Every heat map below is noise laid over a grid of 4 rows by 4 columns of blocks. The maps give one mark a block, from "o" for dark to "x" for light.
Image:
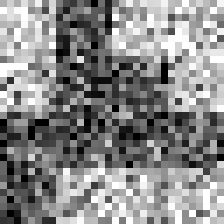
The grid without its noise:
x o x x
x o o x
o o o o
o x x x
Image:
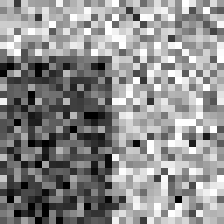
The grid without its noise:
x x x x
o o x x
o o x x
o o x x
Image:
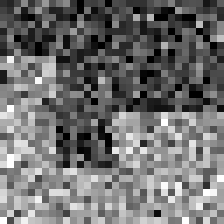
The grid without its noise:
o o o o
x o o o
x o x x
x x x x
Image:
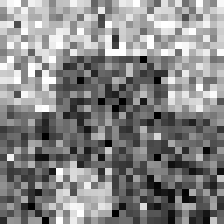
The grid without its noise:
x x x x
x o o x
o o o o
o x o o
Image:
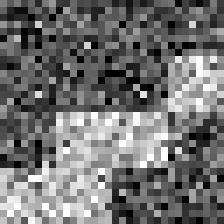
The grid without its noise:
o o o o
o o o x
o x x o
x x o o
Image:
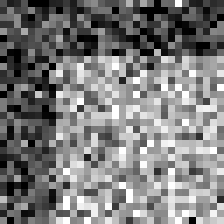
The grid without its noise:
o o o o
o x x x
o x x x
o x x x
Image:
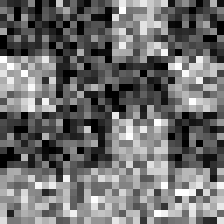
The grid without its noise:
o o x o
x o o x
o o x o
x x x x
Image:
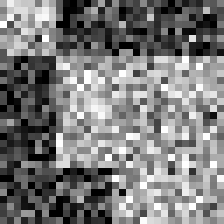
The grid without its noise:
x o o o
o x x x
o x x x
o o x x
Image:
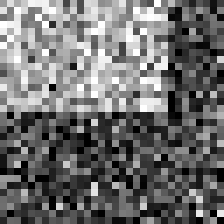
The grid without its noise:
x x x o
x x x o
o o o o
o o o o
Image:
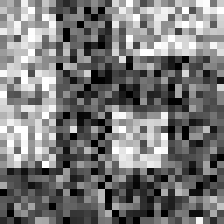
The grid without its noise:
x o x x
x o o o
x o x o
o o o o
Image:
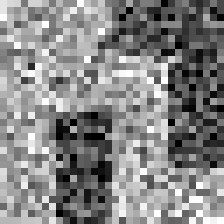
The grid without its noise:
x x o o
x x x o
x o x o
x o x x
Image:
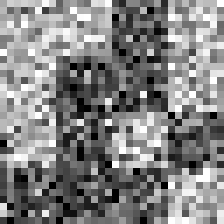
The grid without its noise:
x x o x
x o o x
x o x o
o o o x
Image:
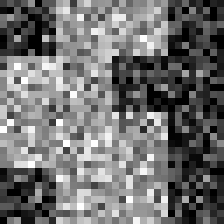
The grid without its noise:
o x x o
x x o o
x x x o
o x x o
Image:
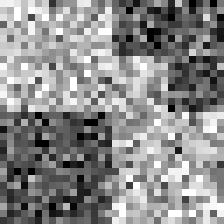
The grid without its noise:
x x o o
x x x o
o o x x
o o x x
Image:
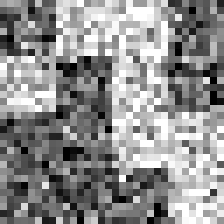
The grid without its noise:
o x x o
x o x o
o o x x
o o o x
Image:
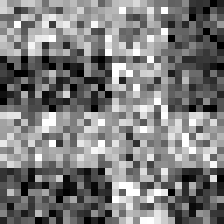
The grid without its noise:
x x x o
o o x o
x x x x
o o x o
